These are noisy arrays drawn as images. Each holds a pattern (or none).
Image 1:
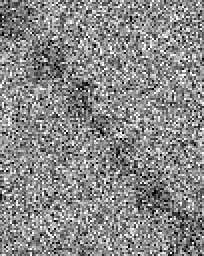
blocks along the diagonal
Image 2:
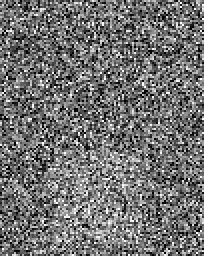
one block
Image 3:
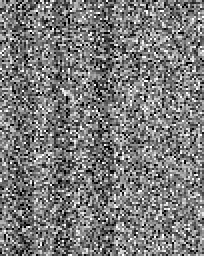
bands of columns
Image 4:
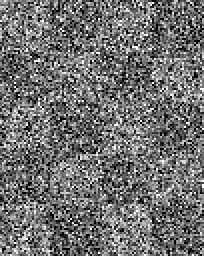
a checkerboard
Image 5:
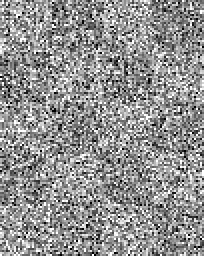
a checkerboard
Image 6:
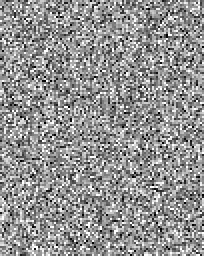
only noise
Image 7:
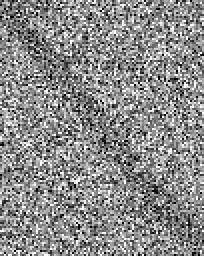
a diagonal band
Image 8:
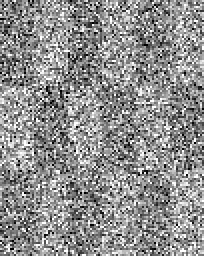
a checkerboard
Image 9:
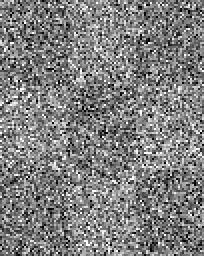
a checkerboard
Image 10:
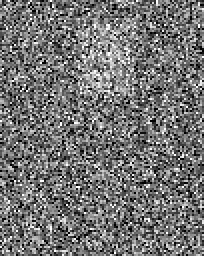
one block
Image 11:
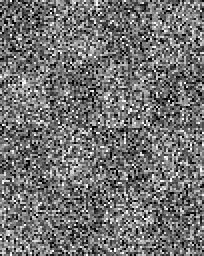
a checkerboard
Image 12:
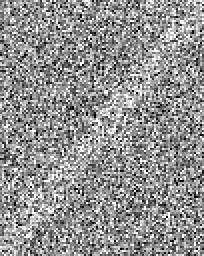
a diagonal band
